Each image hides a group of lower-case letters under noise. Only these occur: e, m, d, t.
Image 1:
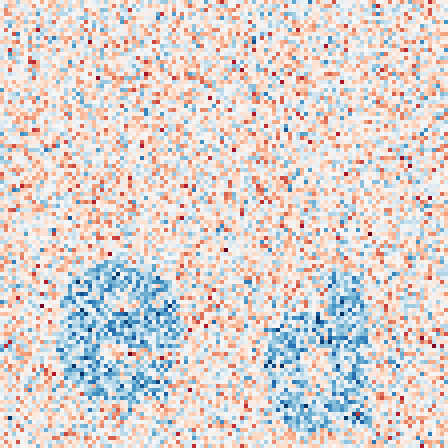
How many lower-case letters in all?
2
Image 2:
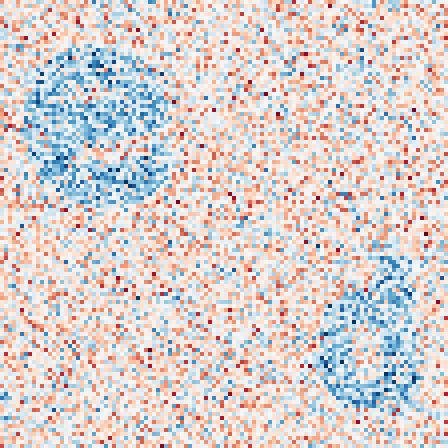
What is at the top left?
e
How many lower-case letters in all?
2
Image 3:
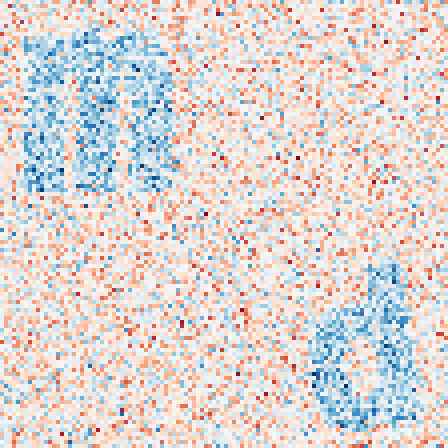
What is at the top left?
m
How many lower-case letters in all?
2
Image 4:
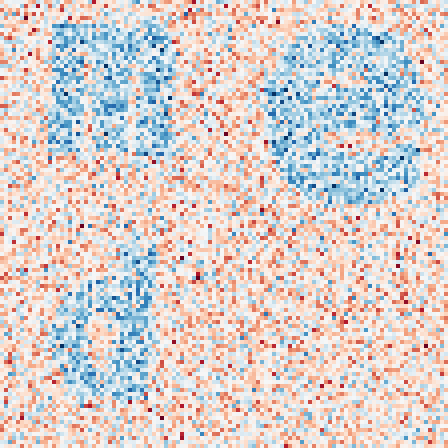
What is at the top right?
e
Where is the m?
top left
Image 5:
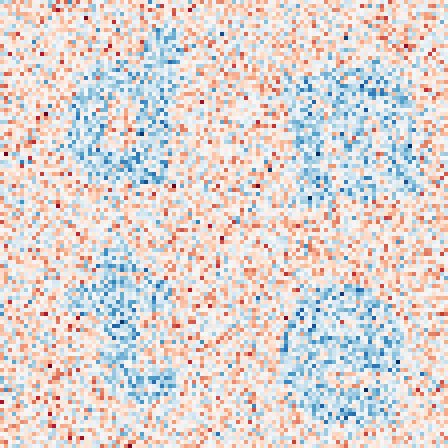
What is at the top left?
d
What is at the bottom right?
e
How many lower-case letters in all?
4
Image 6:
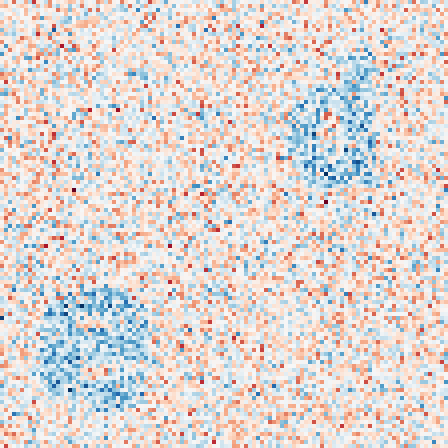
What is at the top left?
nothing
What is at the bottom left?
e
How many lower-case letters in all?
2
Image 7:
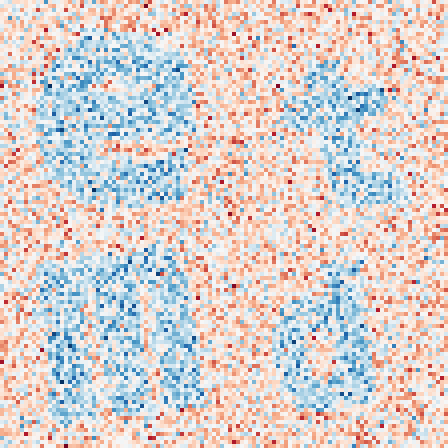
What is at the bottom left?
m
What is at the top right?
t
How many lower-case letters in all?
4
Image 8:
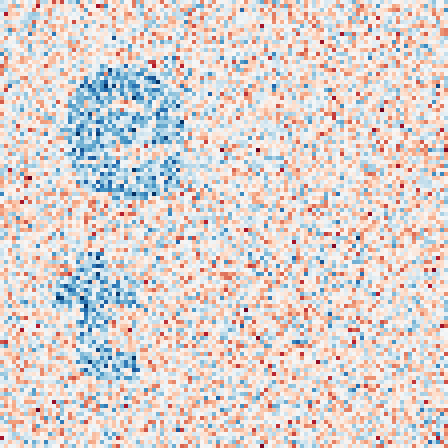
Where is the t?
bottom left
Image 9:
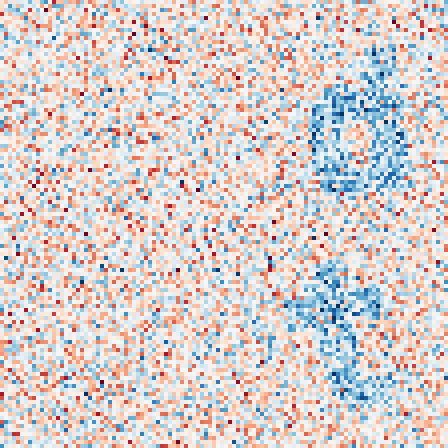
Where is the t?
bottom right
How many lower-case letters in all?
2
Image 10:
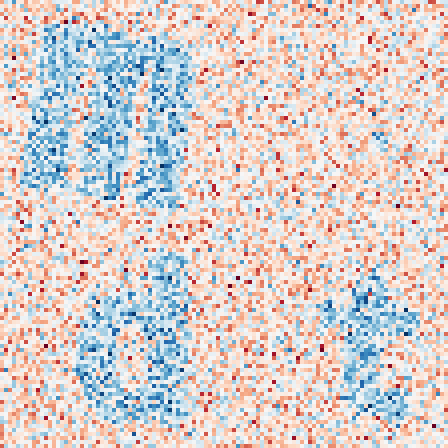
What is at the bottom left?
d
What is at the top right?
nothing
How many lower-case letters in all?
3
